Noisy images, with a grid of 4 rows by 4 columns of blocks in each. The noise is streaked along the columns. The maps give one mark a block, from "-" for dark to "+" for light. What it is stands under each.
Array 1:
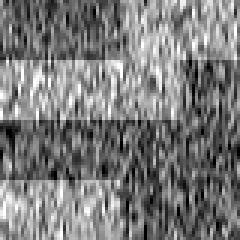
- - + +
+ + + -
- - - -
+ + - -
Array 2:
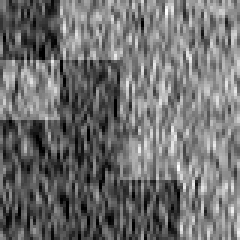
- + + +
+ - + +
- - + +
- - - +
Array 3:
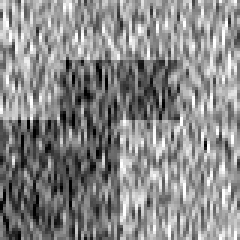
+ + + +
+ - - +
- - + +
- - + +
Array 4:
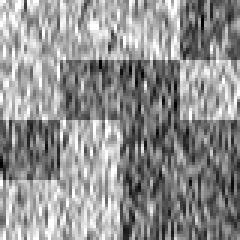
+ + + -
+ - - +
- + - -
+ + - -
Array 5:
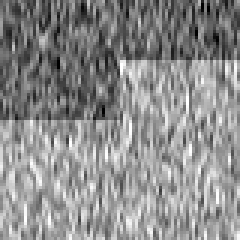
- - - -
- - + +
+ + + +
+ + + +
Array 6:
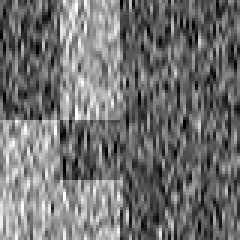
- + - -
- + - -
+ - - -
+ + - -
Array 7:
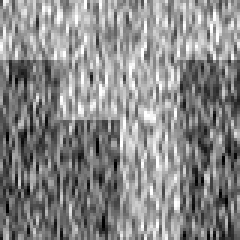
+ + + +
- + + -
- - + -
- - + -
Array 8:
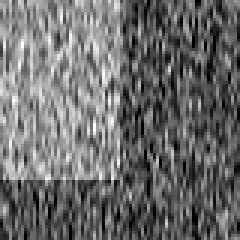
+ + - -
+ + - -
+ + - -
- - - -
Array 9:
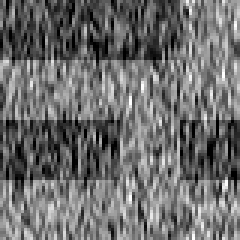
- - - +
+ + + +
- - + -
+ + + +
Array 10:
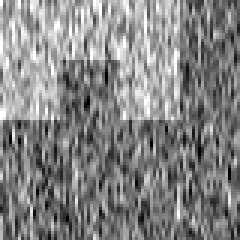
+ + + -
+ - + -
- - - -
- - - -
